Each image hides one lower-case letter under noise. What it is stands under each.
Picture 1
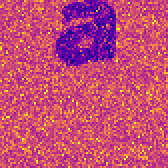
a
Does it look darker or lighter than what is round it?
darker
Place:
top middle
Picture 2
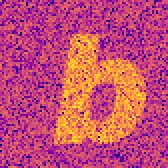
b
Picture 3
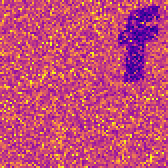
f
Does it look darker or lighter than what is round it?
darker
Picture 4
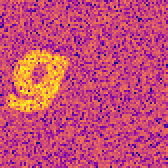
g
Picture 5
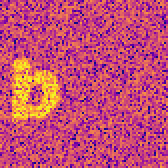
b
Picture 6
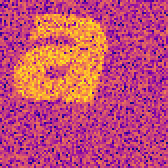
a
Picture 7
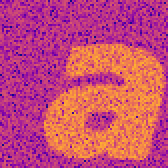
a
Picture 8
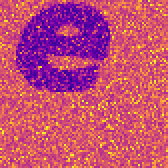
e
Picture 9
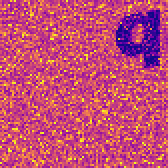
q
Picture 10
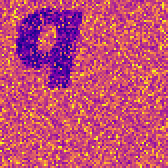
q
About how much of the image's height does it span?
half
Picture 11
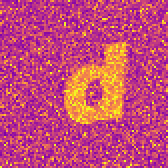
d
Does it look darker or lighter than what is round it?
lighter
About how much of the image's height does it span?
half
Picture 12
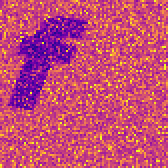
f
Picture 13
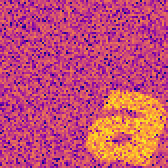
a
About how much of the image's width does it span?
half
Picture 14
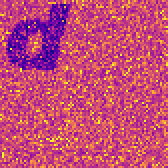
d
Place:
top left
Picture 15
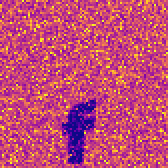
f
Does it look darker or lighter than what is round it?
darker
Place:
bottom middle
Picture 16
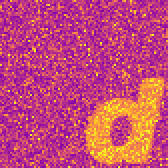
d
